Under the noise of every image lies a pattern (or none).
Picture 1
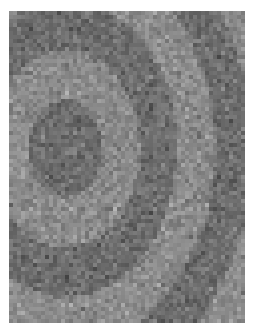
rings round one point
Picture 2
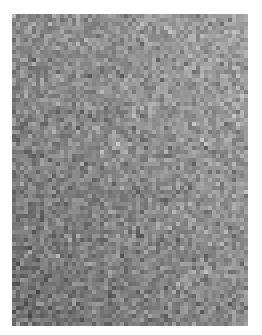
a smooth slope
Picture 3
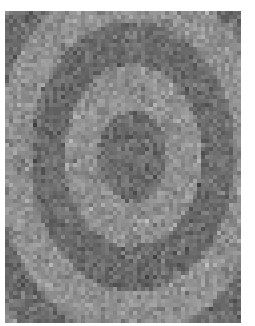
rings round one point
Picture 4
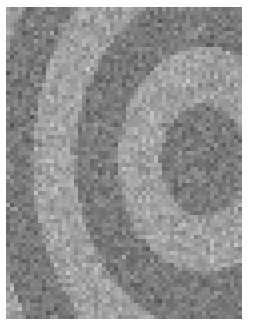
rings round one point
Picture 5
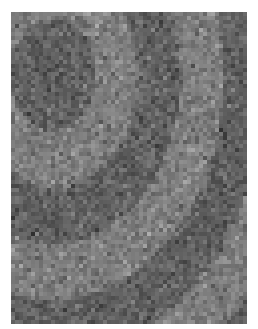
rings round one point
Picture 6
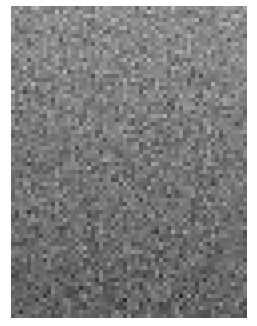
a smooth slope
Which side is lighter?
top
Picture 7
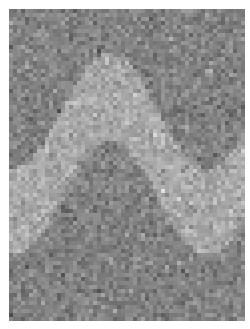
a wavy band
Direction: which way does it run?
left to right
